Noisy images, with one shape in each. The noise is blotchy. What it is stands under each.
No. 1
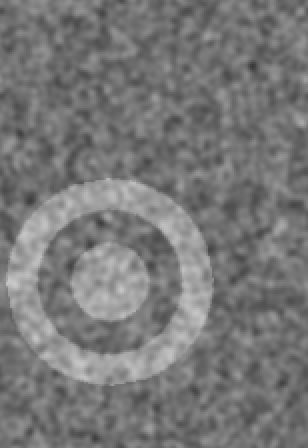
light bullseye
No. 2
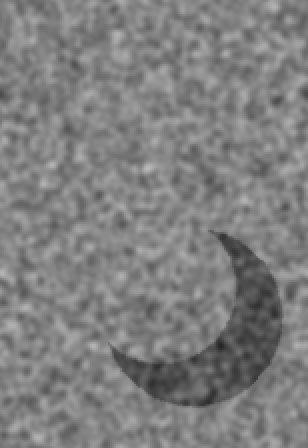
dark crescent
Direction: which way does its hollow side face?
up and left
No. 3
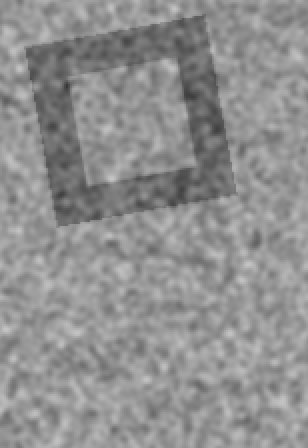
dark square frame
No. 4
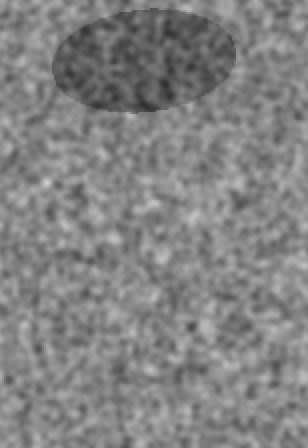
dark ellipse
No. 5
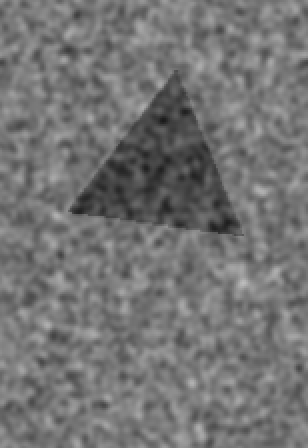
dark triangle
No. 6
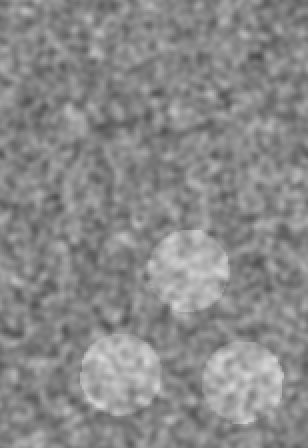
light three dots
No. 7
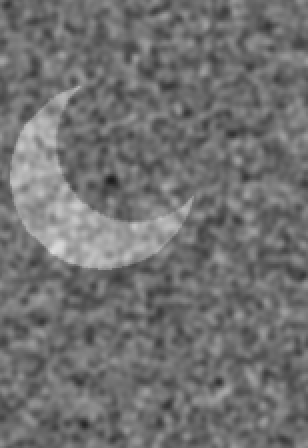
light crescent
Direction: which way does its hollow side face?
up and right
